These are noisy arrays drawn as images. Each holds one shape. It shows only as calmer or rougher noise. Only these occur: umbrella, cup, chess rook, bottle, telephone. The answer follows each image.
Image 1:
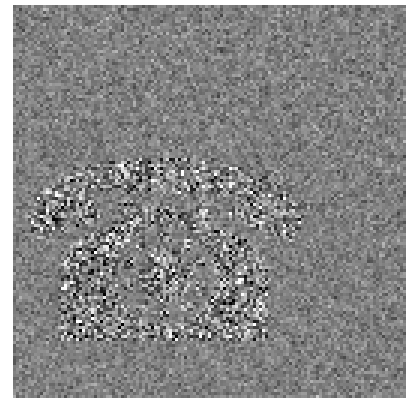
telephone
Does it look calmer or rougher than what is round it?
rougher
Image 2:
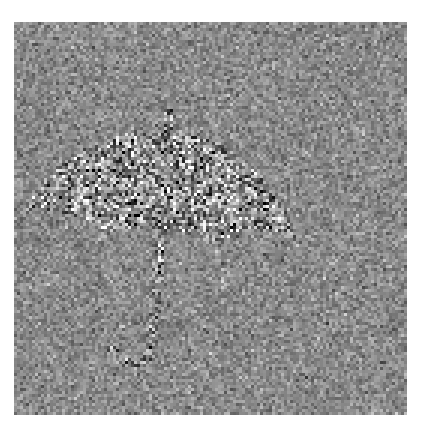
umbrella
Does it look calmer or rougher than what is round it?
rougher
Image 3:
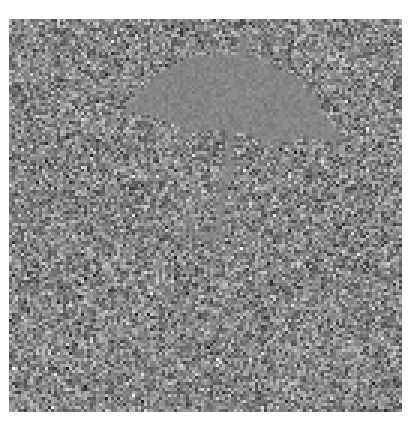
umbrella
